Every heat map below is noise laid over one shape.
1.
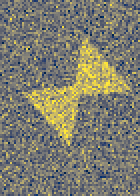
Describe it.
light bow tie
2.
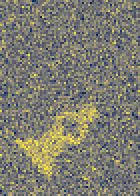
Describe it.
light chess bishop
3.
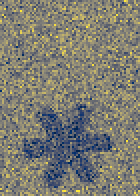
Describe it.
dark asterisk
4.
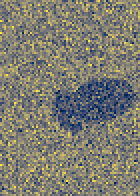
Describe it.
dark footprint
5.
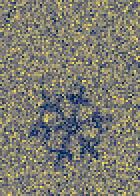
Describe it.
dark snowflake
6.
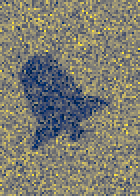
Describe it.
dark bell
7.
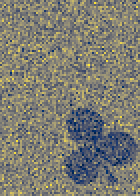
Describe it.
dark club
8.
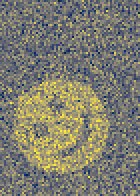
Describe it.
light smiling face
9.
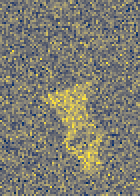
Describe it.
light chess bishop
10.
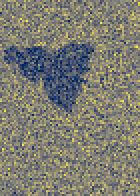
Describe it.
dark chess pawn
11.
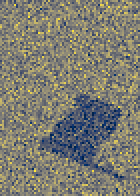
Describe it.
dark flag
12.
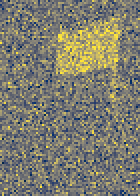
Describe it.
light flag
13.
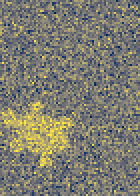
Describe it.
light turtle
